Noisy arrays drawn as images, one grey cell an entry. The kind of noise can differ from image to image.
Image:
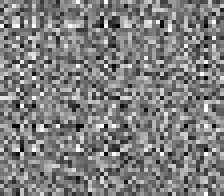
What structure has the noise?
low rank plus noise
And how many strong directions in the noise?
one
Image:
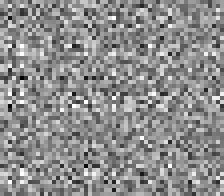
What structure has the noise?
low rank plus noise
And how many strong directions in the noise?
two
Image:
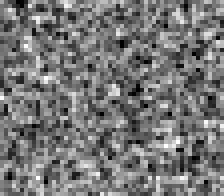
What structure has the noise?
blotchy
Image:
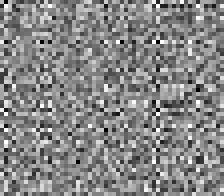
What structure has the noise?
low rank plus noise
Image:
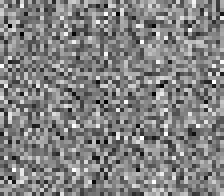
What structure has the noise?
low rank plus noise
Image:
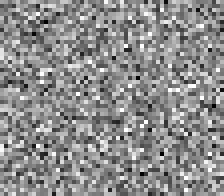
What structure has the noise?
independent entries
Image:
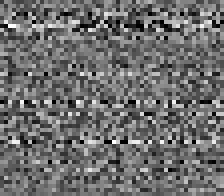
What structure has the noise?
rows of uneven size
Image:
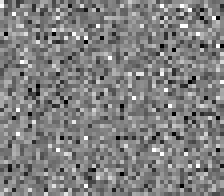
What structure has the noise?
heavy tails
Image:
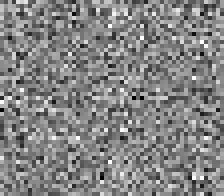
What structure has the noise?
low rank plus noise
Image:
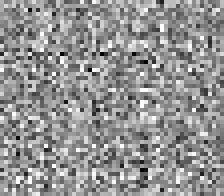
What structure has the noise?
low rank plus noise
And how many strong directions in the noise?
five to eight
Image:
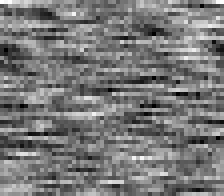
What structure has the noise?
streaked along the rows
